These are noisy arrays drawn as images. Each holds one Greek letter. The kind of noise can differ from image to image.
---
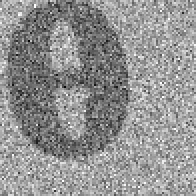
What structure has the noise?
independent entries
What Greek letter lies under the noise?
theta
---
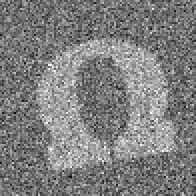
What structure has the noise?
independent entries
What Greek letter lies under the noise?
omega
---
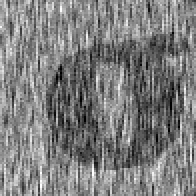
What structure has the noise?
streaked along the columns
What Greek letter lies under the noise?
sigma
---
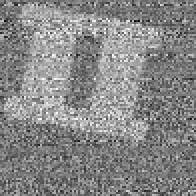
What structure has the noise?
rows of uneven size
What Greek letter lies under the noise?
pi
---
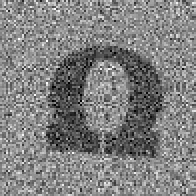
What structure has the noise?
low rank plus noise
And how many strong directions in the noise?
two
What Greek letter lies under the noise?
omega
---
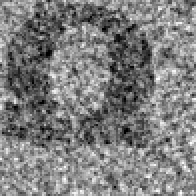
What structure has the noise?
blotchy
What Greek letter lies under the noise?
omega
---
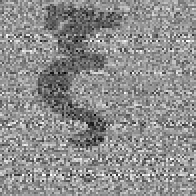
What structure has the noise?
rows of uneven size
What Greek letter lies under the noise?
xi
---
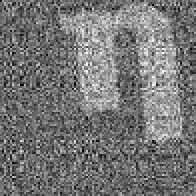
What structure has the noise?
low rank plus noise
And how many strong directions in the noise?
one
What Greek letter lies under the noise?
eta
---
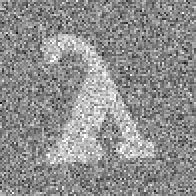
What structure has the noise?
independent entries
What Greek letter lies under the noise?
lambda
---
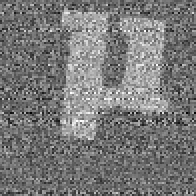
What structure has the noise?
rows of uneven size
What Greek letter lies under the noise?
mu
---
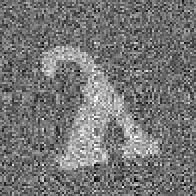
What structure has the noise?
low rank plus noise
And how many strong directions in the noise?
two
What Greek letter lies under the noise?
lambda
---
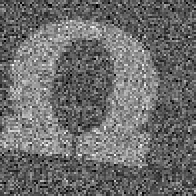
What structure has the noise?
low rank plus noise
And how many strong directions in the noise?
three or four
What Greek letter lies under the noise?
omega
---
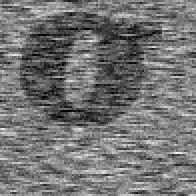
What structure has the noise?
streaked along the rows
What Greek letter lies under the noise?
sigma
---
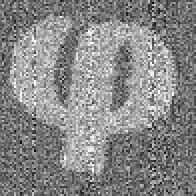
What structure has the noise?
columns of uneven size
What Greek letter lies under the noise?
phi
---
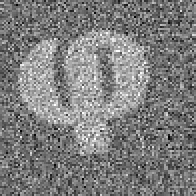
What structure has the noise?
low rank plus noise
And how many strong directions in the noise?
five to eight
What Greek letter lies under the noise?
phi
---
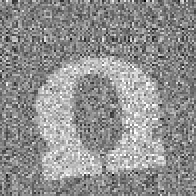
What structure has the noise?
low rank plus noise
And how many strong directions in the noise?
one
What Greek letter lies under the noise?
omega
